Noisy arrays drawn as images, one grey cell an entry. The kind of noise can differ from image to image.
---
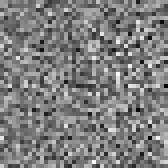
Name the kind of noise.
low rank plus noise
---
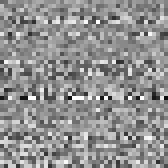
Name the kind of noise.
rows of uneven size
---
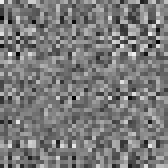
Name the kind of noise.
low rank plus noise
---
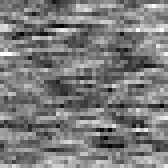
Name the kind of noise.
streaked along the rows
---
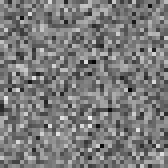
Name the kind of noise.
independent entries
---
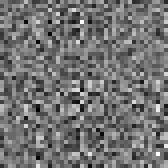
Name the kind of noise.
low rank plus noise
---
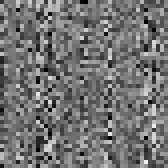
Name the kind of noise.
columns of uneven size
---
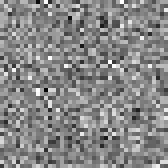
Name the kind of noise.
low rank plus noise
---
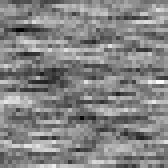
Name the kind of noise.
streaked along the rows
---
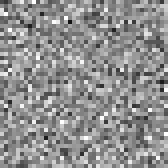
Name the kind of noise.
independent entries
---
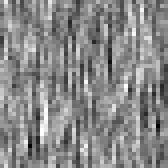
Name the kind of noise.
streaked along the columns
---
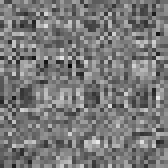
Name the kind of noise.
low rank plus noise
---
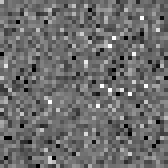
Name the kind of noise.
heavy tails
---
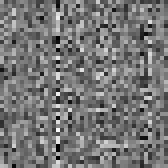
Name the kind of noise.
columns of uneven size
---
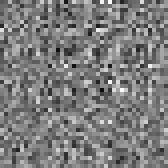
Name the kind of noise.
low rank plus noise
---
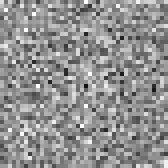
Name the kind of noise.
low rank plus noise
